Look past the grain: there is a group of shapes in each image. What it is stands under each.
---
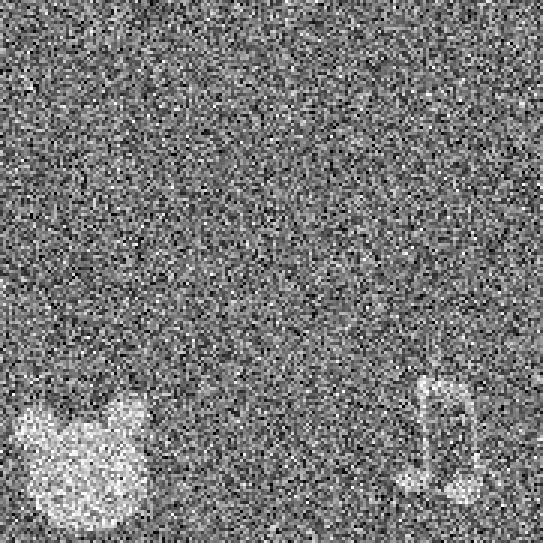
bottom left: bear's head; bottom right: pair of musical notes
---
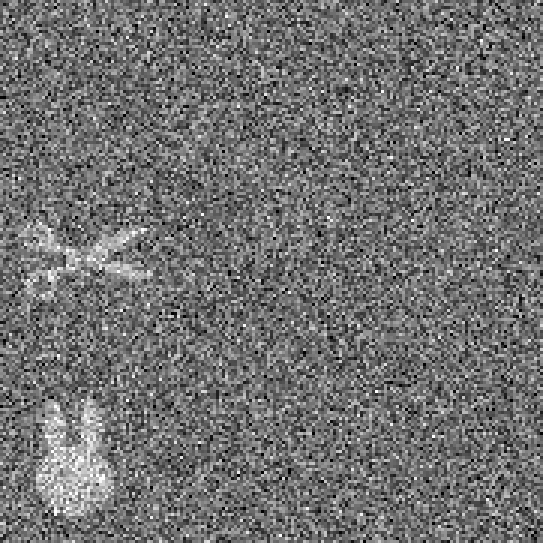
middle left: pair of scissors; bottom left: rabbit's head
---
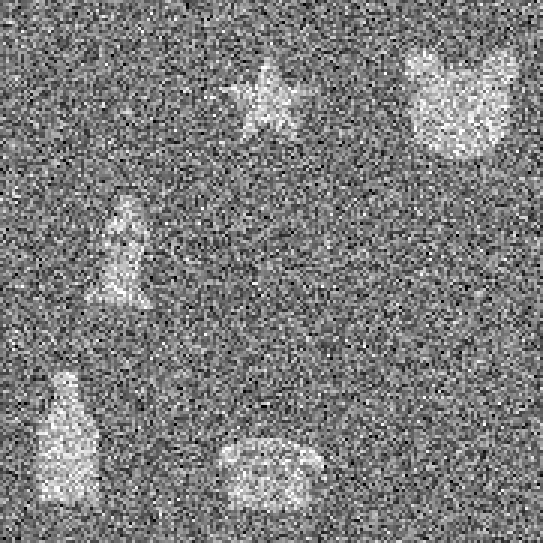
top middle: star; top right: bear's head; middle left: chess bishop; bottom left: bottle; bottom middle: telephone
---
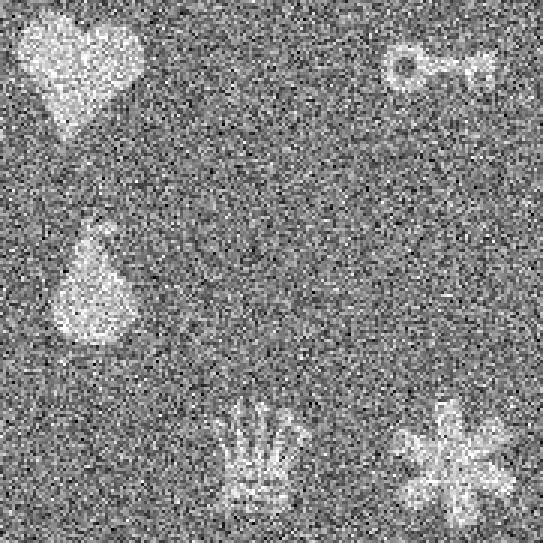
top left: heart; top right: key; middle left: pear; bottom middle: chess queen; bottom right: asterisk
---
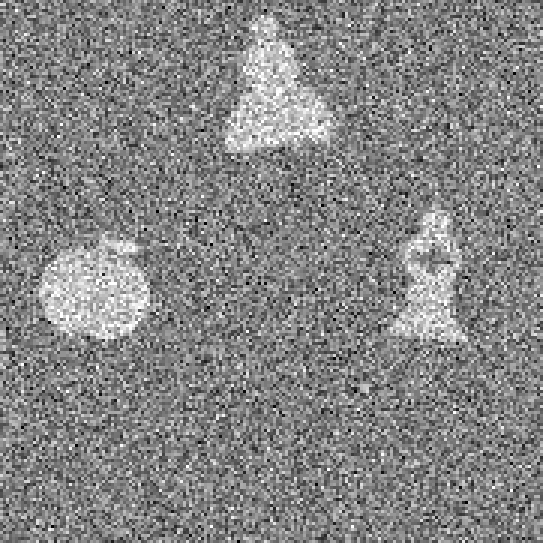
top middle: chess pawn; middle left: apple; middle right: chess bishop
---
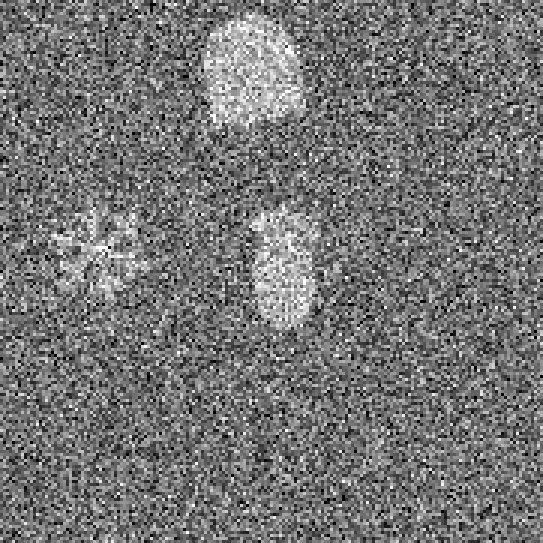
top middle: ghost; middle left: snowflake; centre: footprint
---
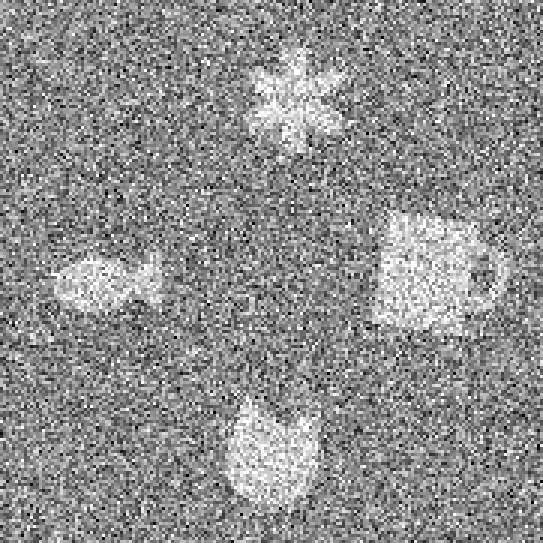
top middle: asterisk; middle left: fish; middle right: cup; bottom middle: cat's head
